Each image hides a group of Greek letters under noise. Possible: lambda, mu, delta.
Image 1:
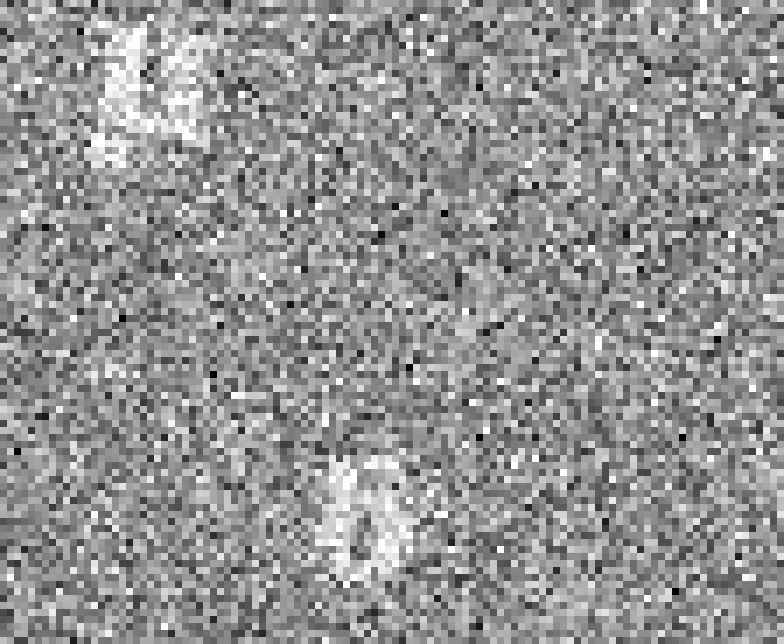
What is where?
top left: light mu; bottom middle: light delta
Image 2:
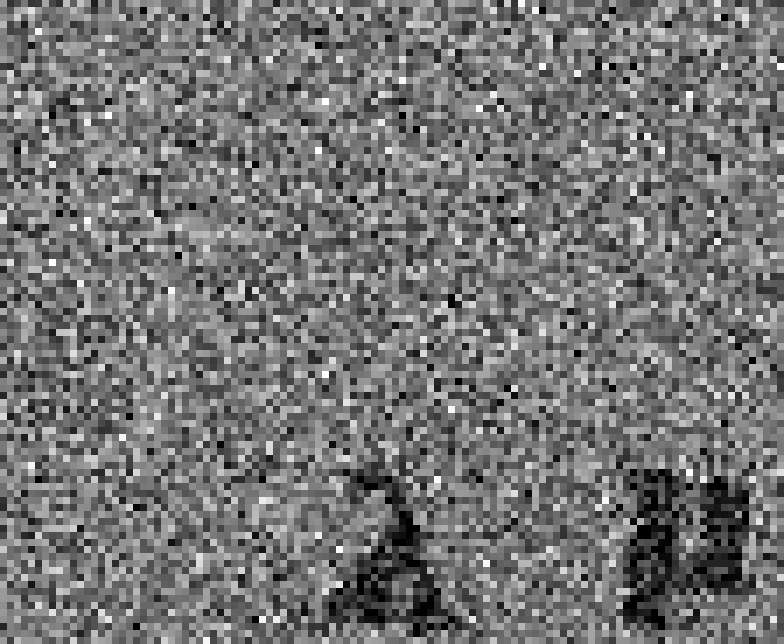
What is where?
bottom middle: dark lambda; bottom right: dark mu
